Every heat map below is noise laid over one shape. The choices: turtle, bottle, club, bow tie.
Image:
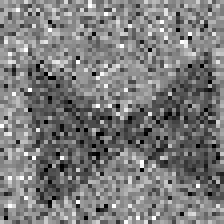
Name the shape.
bow tie
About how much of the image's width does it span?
nearly all
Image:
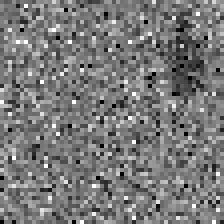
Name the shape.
bottle
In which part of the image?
top right
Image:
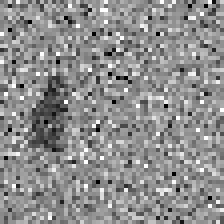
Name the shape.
bottle
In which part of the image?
middle left
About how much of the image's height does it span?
a third
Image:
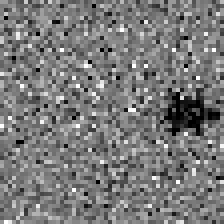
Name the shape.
turtle
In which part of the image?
middle right
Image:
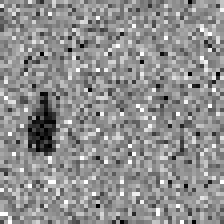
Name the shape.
bottle
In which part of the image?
middle left
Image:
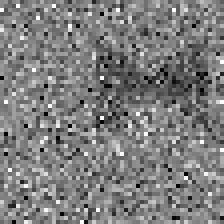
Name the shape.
bow tie
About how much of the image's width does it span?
half
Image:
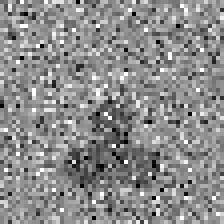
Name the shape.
club
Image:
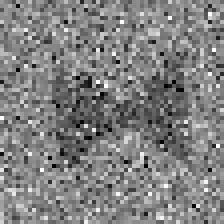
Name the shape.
bow tie
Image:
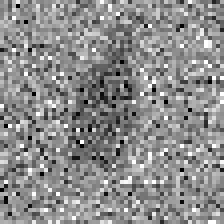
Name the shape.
bottle
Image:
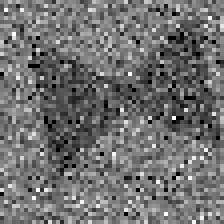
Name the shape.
bow tie
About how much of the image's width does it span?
nearly all
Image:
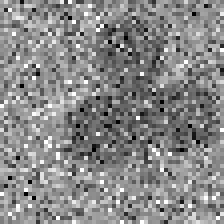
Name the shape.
club
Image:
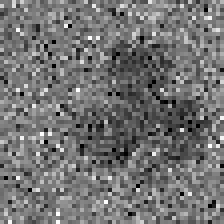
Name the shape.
club
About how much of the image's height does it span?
two thirds
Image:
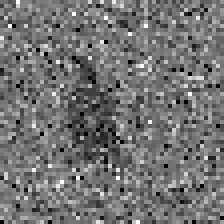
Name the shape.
bottle
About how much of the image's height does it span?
half
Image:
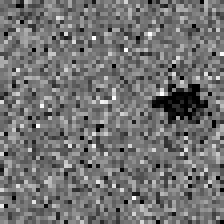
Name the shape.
turtle
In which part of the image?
middle right
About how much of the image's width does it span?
a quarter
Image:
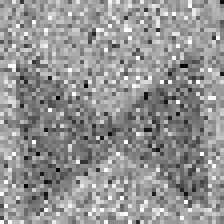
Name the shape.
bow tie
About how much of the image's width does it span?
nearly all
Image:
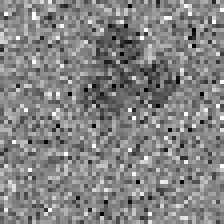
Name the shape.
club
